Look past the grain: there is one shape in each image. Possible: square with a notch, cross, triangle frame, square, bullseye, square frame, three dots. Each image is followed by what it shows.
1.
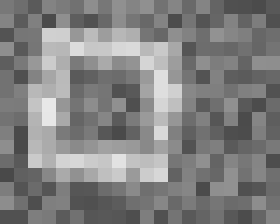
square frame
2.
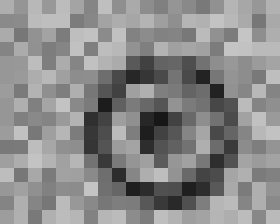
bullseye
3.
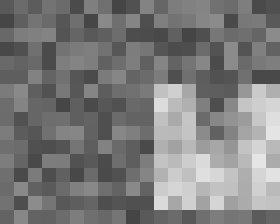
square with a notch
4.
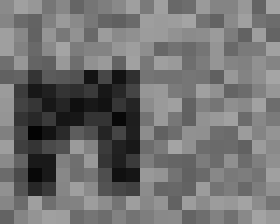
square with a notch
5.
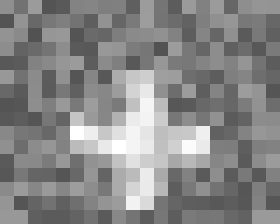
cross
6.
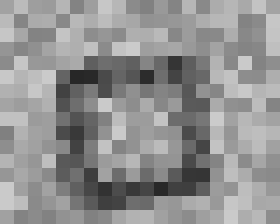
square frame
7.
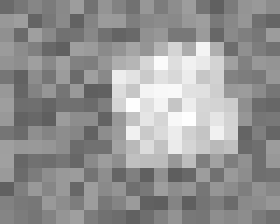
square
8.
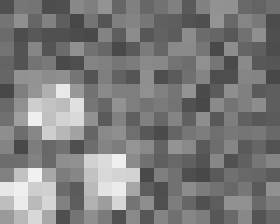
three dots
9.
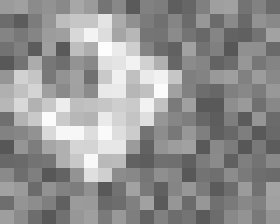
square with a notch
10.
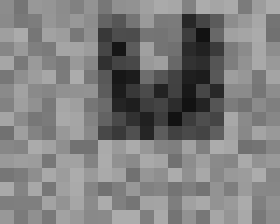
square with a notch
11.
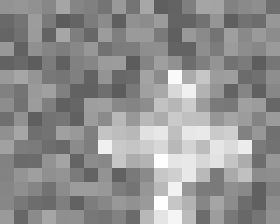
cross
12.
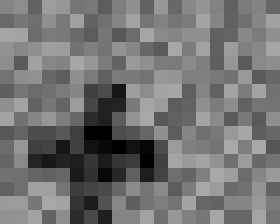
cross
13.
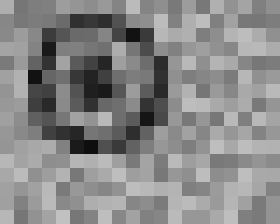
bullseye
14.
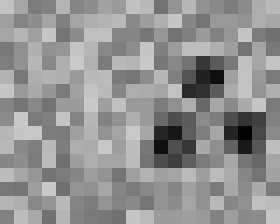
three dots
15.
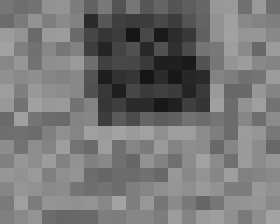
square
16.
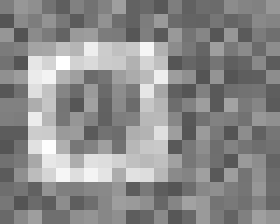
square frame
